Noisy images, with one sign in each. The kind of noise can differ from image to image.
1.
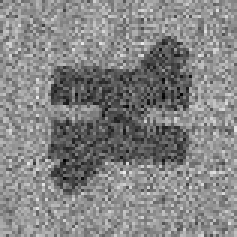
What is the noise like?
low rank plus noise
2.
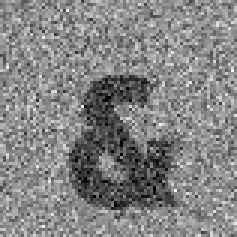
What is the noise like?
independent entries
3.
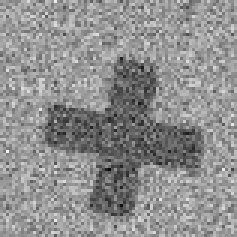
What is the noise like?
low rank plus noise
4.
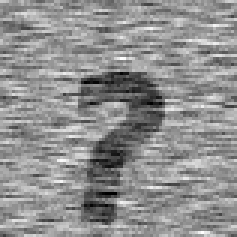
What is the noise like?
streaked along the rows
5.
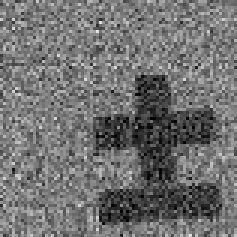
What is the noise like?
low rank plus noise
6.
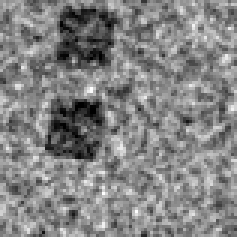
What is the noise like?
blotchy
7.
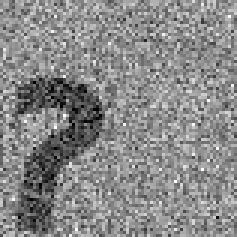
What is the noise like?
low rank plus noise
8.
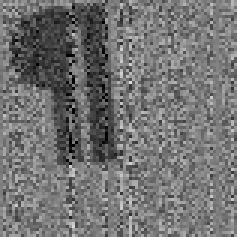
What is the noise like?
columns of uneven size
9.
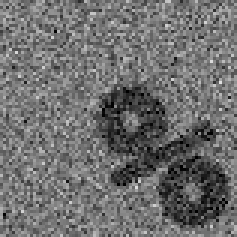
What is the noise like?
independent entries
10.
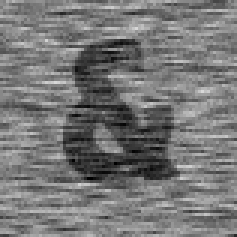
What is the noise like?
streaked along the rows
